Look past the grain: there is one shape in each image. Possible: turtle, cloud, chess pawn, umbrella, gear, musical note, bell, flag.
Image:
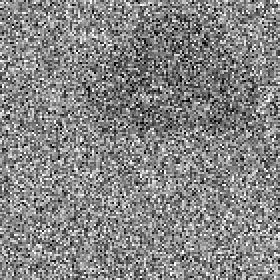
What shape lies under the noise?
cloud
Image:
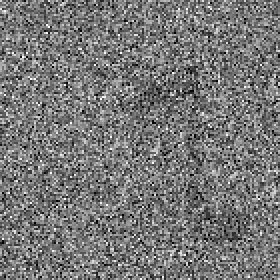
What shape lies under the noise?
musical note
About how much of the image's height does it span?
two thirds
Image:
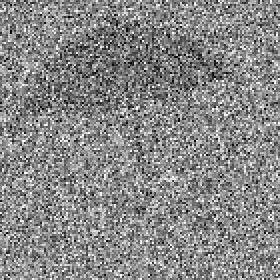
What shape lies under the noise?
umbrella
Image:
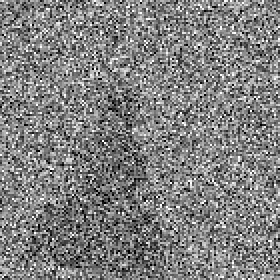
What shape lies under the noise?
chess pawn
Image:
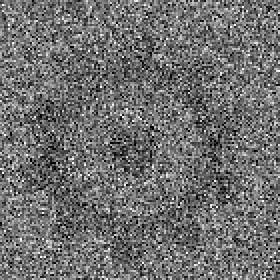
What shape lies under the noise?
gear
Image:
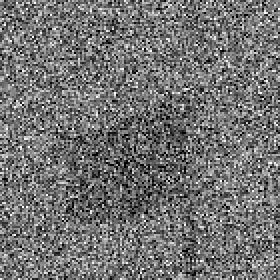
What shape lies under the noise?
flag
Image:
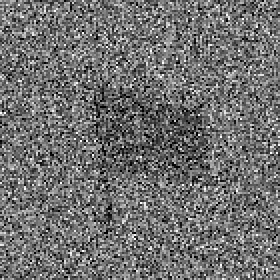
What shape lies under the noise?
flag
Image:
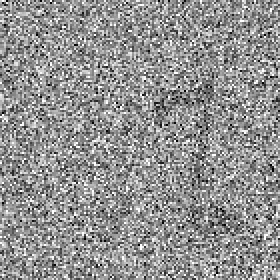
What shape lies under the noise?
musical note
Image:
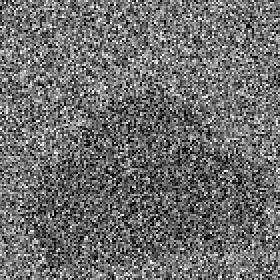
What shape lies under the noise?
cloud
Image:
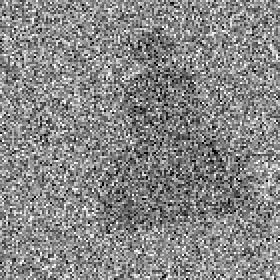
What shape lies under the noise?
chess pawn
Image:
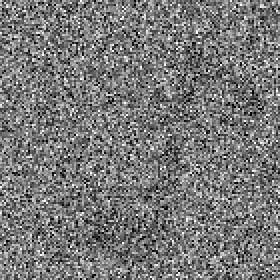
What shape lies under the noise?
musical note
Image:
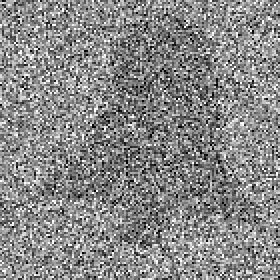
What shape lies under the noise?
bell
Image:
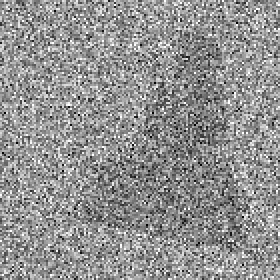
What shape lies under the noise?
chess pawn
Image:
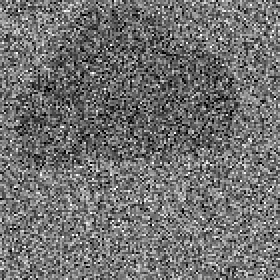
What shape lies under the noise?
cloud
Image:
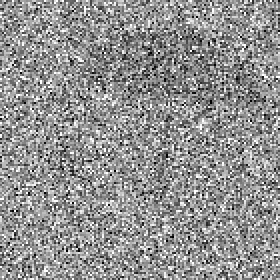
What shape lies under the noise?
umbrella
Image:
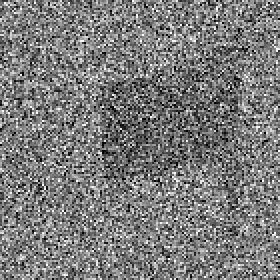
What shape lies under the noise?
flag
